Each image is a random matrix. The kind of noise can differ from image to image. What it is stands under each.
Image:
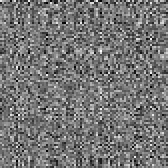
low rank plus noise
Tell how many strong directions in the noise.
three or four
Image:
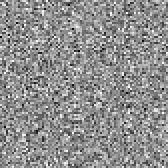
low rank plus noise
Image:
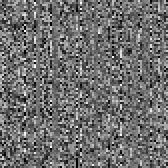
columns of uneven size
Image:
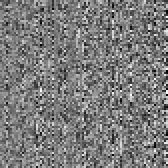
columns of uneven size
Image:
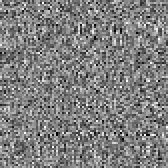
low rank plus noise
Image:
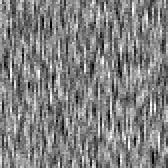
streaked along the columns
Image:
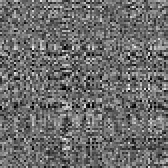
low rank plus noise
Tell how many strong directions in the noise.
two
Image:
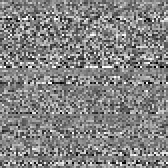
rows of uneven size
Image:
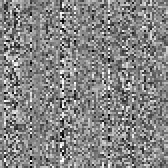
columns of uneven size
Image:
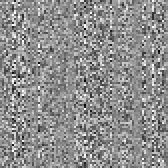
columns of uneven size
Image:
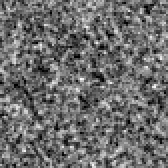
blotchy
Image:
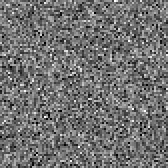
independent entries
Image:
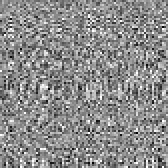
low rank plus noise
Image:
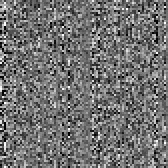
columns of uneven size
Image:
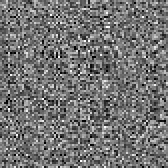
low rank plus noise
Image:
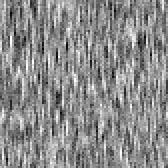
streaked along the columns
